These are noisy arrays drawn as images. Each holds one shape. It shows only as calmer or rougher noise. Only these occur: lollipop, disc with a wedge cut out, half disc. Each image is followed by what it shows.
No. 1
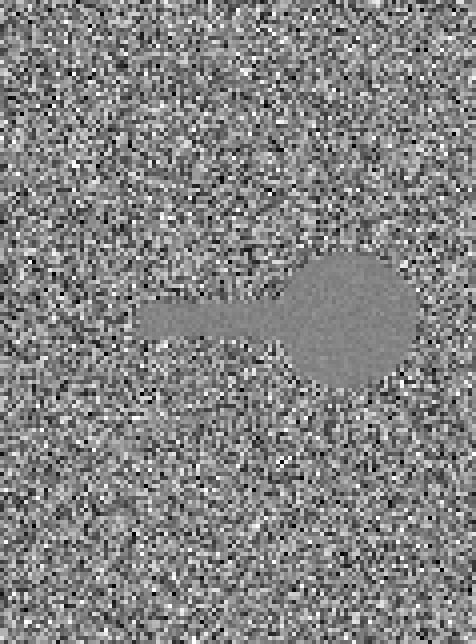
lollipop
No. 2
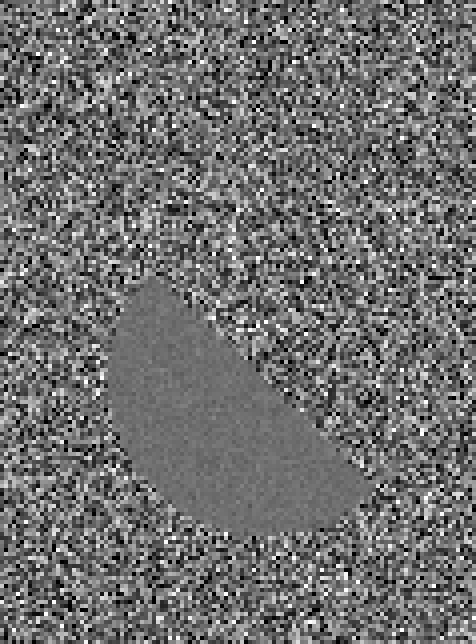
half disc
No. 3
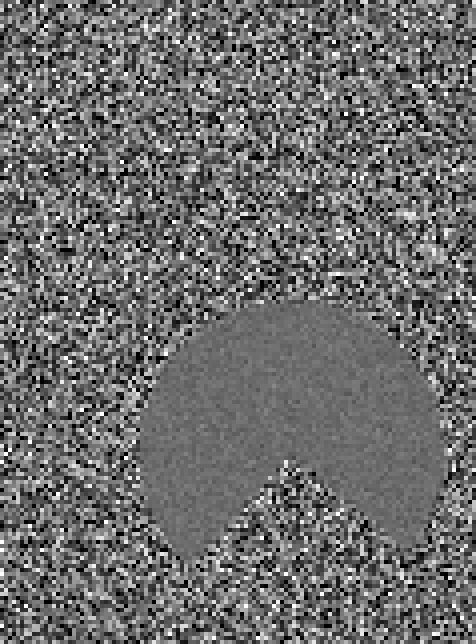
disc with a wedge cut out
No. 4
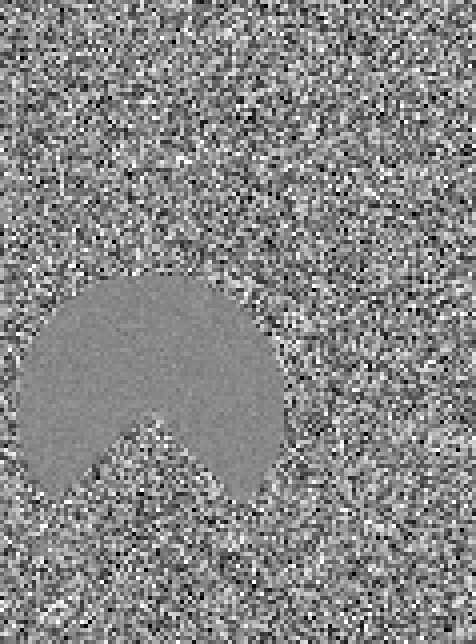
disc with a wedge cut out
